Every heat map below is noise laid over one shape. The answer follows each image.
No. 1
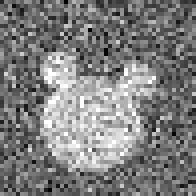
bear's head
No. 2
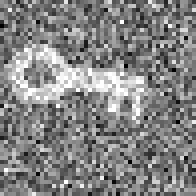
key
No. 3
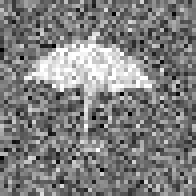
umbrella
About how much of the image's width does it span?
two thirds
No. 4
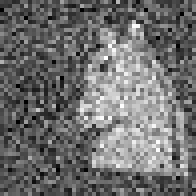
chess knight
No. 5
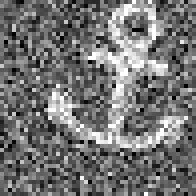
anchor
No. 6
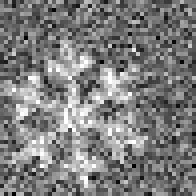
snowflake
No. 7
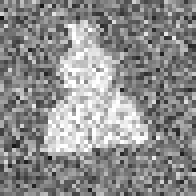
chess pawn
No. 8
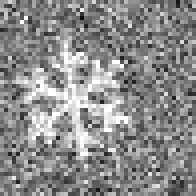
snowflake
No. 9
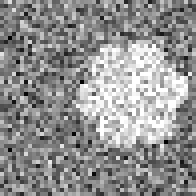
flower
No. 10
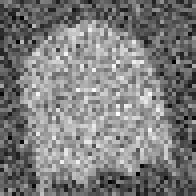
ghost
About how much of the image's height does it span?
nearly all
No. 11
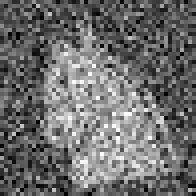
chess knight
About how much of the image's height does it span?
nearly all
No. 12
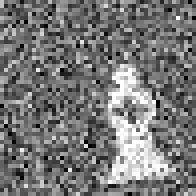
chess bishop
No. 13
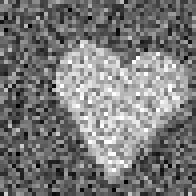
heart
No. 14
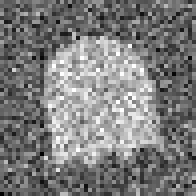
ghost
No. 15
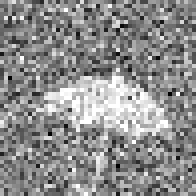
umbrella
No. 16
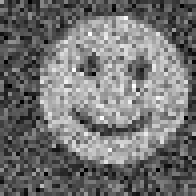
smiling face
